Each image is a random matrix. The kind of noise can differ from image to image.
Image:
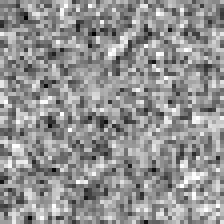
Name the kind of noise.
blotchy
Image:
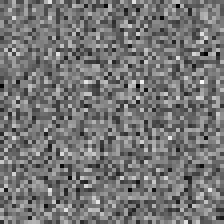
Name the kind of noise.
low rank plus noise
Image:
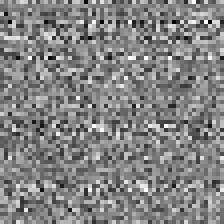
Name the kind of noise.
rows of uneven size
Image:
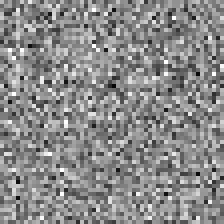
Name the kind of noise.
low rank plus noise
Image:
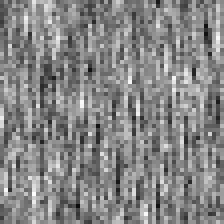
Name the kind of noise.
streaked along the columns
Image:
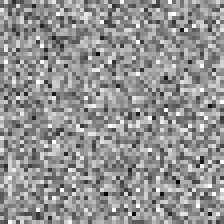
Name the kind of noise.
independent entries
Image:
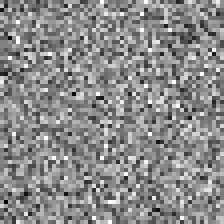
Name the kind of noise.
independent entries
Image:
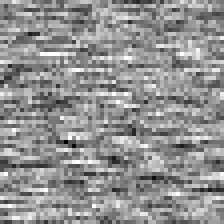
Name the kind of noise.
streaked along the rows
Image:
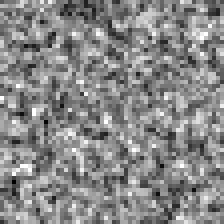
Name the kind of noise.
blotchy
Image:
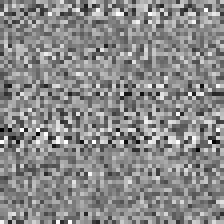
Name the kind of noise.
rows of uneven size
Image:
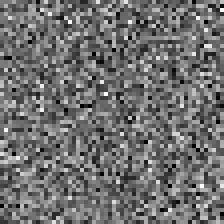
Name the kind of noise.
independent entries
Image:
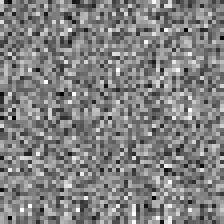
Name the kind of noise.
low rank plus noise
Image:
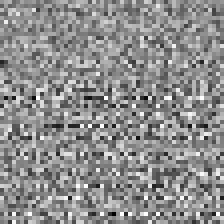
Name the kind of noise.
rows of uneven size
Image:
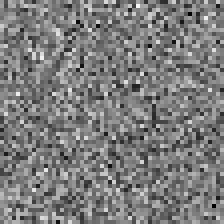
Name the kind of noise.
independent entries
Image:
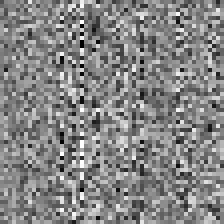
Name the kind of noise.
columns of uneven size
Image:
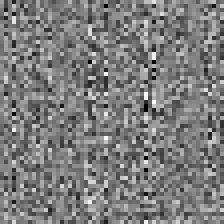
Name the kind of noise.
columns of uneven size
